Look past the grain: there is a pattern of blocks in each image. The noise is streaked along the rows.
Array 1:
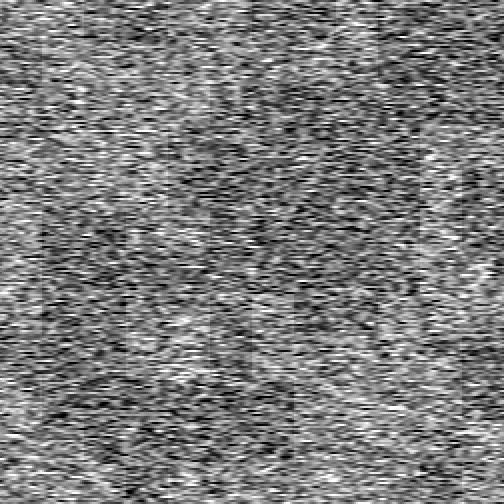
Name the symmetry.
mirrored about the diagonal from the bottom left
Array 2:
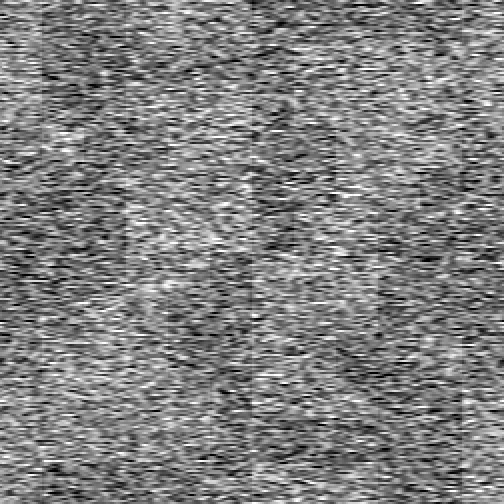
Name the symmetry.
the same after a half turn
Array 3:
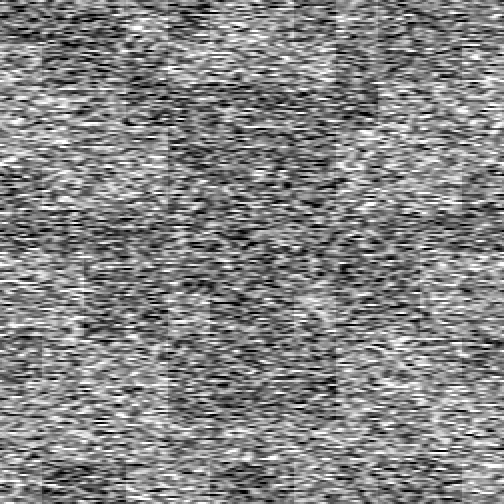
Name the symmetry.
left and right mirror each other
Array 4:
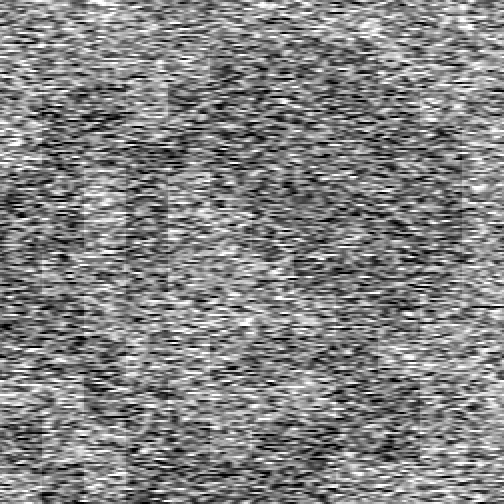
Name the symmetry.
mirrored about the diagonal from the bottom left
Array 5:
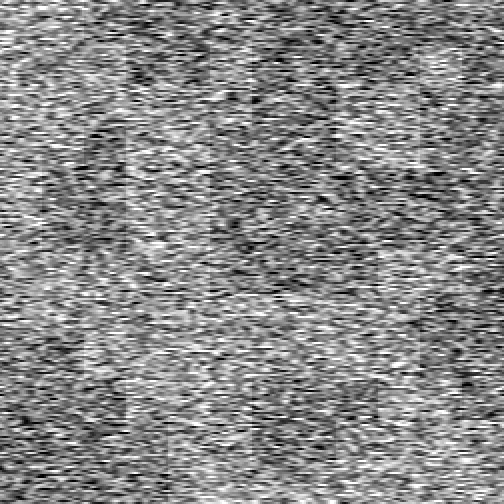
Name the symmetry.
mirrored about the diagonal from the bottom left
